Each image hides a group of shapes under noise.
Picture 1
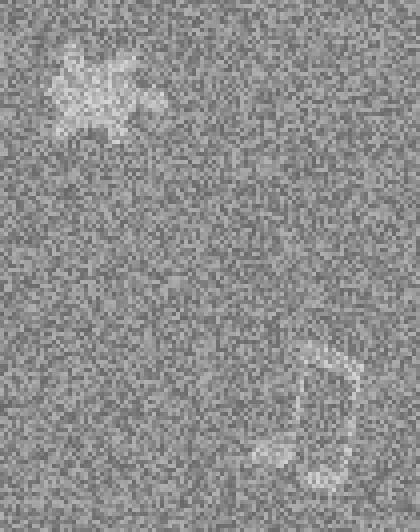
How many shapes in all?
2
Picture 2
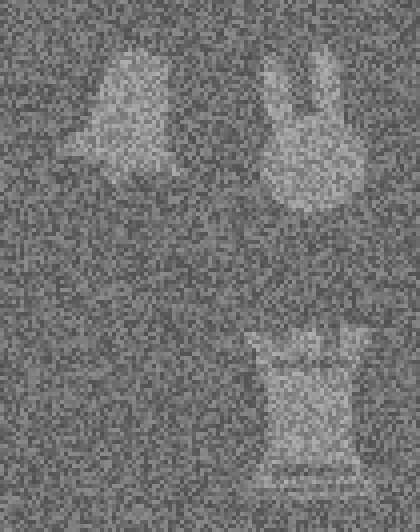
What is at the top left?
bell
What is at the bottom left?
nothing
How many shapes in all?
3
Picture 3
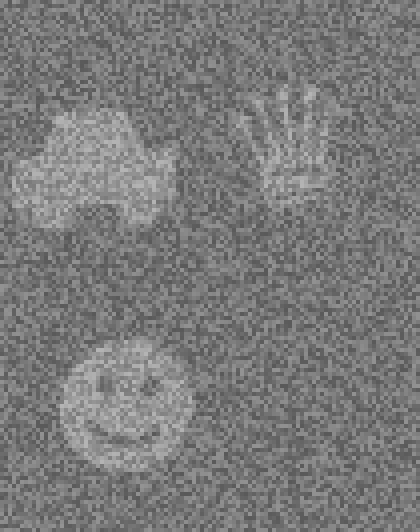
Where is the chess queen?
top right
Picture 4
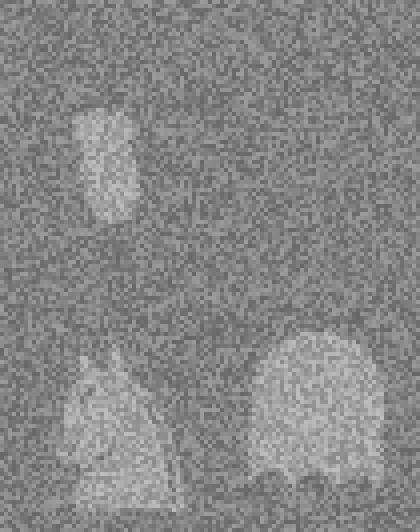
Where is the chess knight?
bottom left
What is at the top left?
footprint
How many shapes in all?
3
